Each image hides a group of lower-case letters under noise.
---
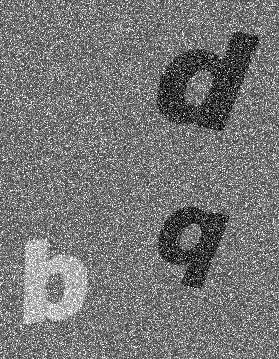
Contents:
top right: dark d; bottom left: light b; bottom right: dark q
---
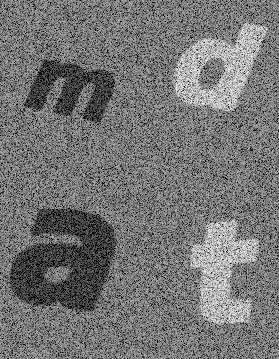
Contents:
top left: dark m; top right: light d; bottom left: dark a; bottom right: light t
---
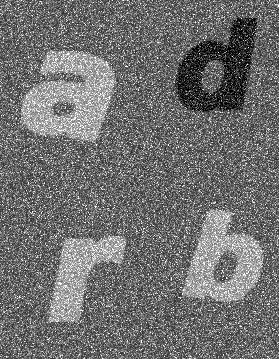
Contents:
top left: light a; top right: dark d; bottom left: light r; bottom right: light b
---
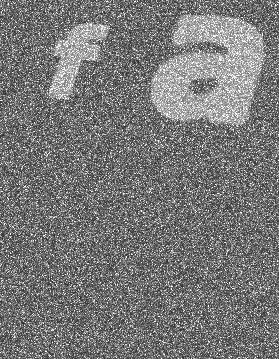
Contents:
top left: light f; top right: light a
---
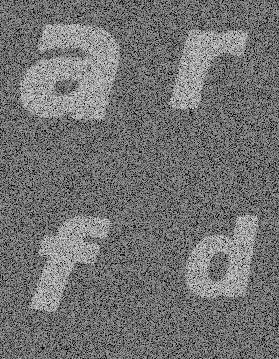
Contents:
top left: light a; top right: light r; bottom left: light f; bottom right: light d
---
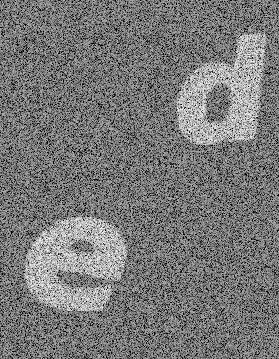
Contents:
top right: light d; bottom left: light e
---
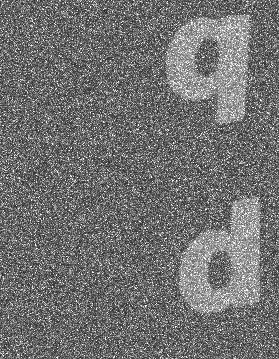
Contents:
top right: light q; bottom right: light d
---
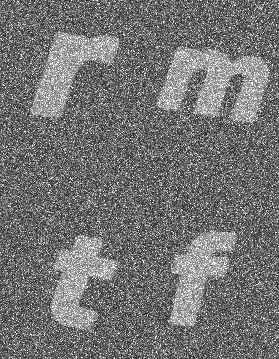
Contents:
top left: light r; top right: light m; bottom left: light t; bottom right: light f
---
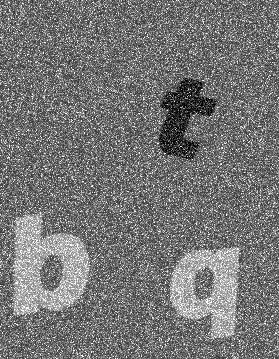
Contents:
top right: dark t; bottom left: light b; bottom right: light q
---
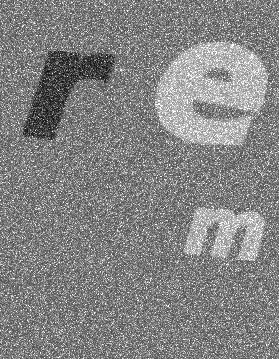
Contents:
top left: dark r; top right: light e; bottom right: light m
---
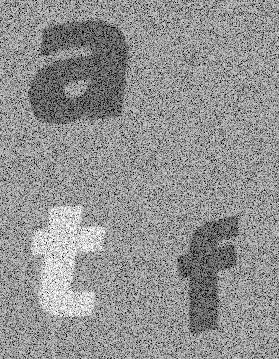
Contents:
top left: dark a; bottom left: light t; bottom right: dark f
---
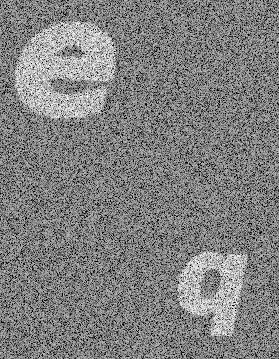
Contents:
top left: light e; bottom right: light q
